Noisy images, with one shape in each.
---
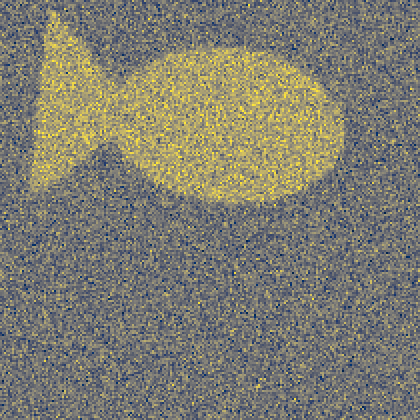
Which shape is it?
fish
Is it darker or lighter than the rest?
lighter
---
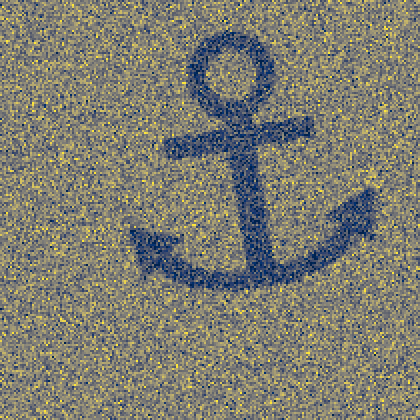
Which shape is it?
anchor
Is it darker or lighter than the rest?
darker
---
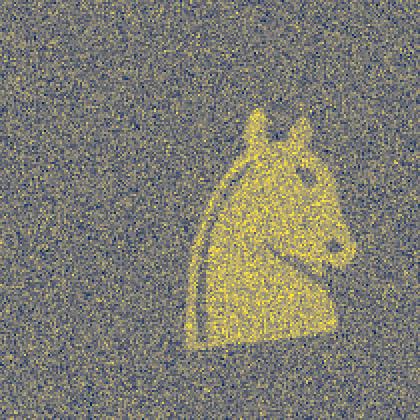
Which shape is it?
chess knight
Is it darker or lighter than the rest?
lighter
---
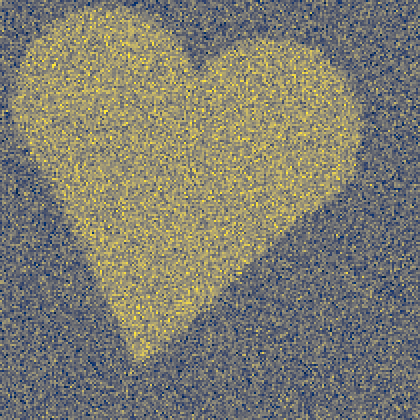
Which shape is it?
heart
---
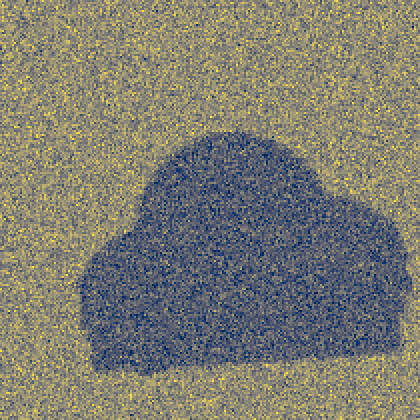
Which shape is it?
cloud
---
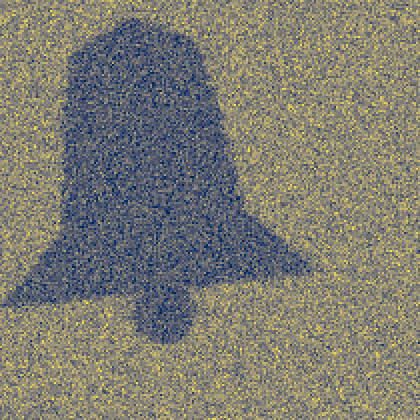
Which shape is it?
bell
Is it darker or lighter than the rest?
darker
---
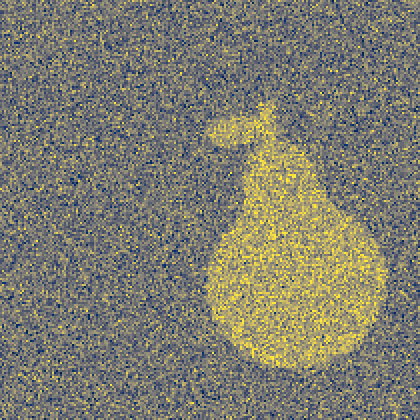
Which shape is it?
pear
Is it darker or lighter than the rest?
lighter
